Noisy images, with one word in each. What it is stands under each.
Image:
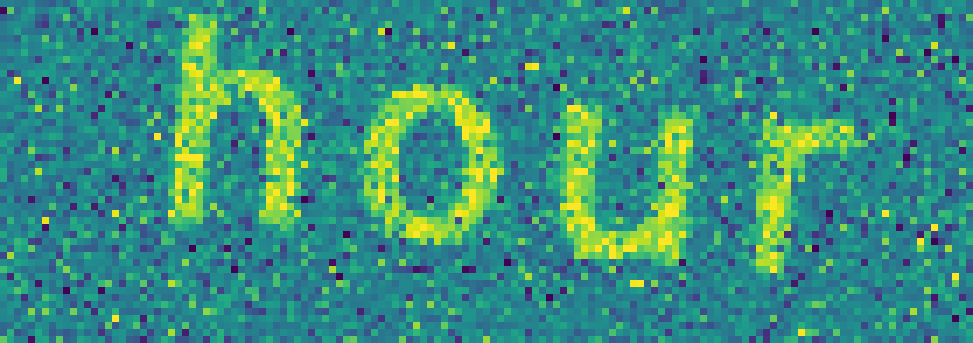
hour
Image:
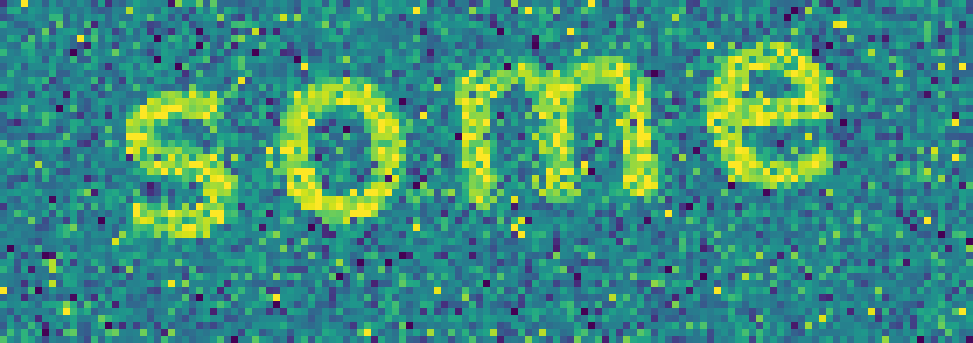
some
